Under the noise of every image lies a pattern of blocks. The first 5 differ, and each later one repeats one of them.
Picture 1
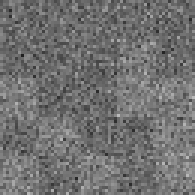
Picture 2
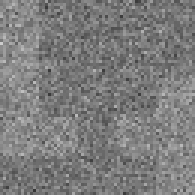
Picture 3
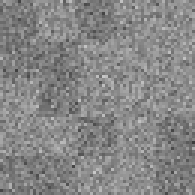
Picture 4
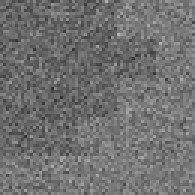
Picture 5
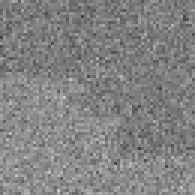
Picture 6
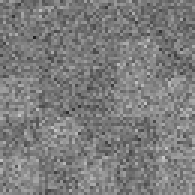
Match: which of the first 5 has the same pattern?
1
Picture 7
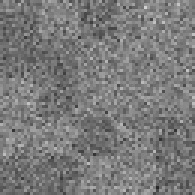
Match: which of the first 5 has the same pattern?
3
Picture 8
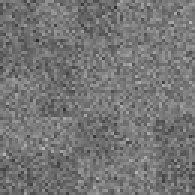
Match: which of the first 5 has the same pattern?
3
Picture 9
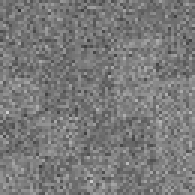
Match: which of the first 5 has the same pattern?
1
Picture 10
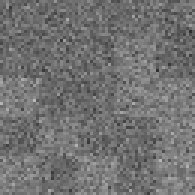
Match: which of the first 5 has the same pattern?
1
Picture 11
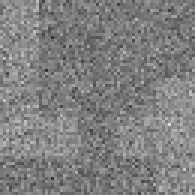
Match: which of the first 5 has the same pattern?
2
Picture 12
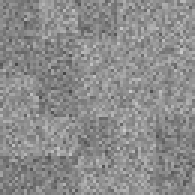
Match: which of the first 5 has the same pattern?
3
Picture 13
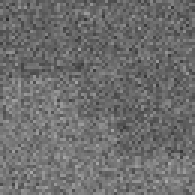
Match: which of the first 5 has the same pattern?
5
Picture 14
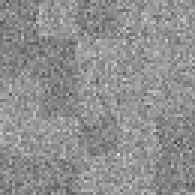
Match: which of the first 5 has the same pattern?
3
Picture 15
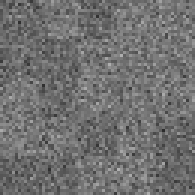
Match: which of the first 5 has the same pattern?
3
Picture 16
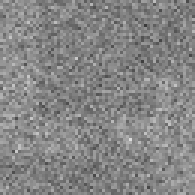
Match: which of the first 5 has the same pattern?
2
